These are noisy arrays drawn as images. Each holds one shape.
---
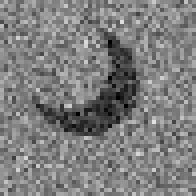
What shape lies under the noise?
crescent
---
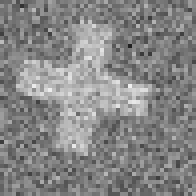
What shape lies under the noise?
cross
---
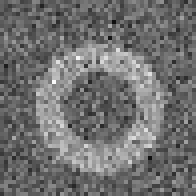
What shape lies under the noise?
ring
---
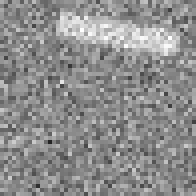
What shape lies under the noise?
bar
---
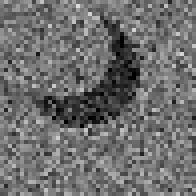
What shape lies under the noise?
crescent
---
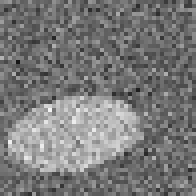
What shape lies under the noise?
ellipse
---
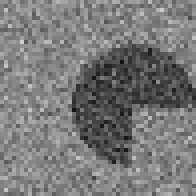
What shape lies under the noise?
disc with a wedge cut out
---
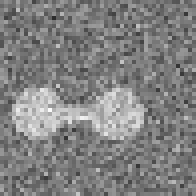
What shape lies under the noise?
dumbbell
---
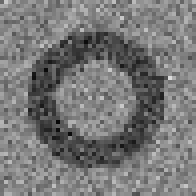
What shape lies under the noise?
ring
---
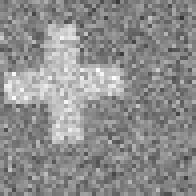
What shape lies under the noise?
cross
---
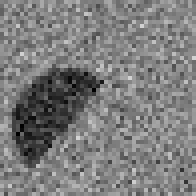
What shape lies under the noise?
half disc
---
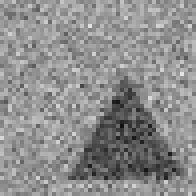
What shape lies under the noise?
triangle
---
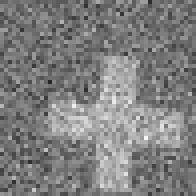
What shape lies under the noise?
cross
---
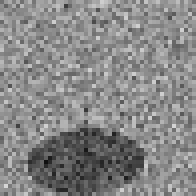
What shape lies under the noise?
ellipse
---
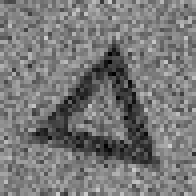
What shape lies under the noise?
triangle frame
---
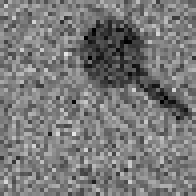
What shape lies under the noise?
lollipop
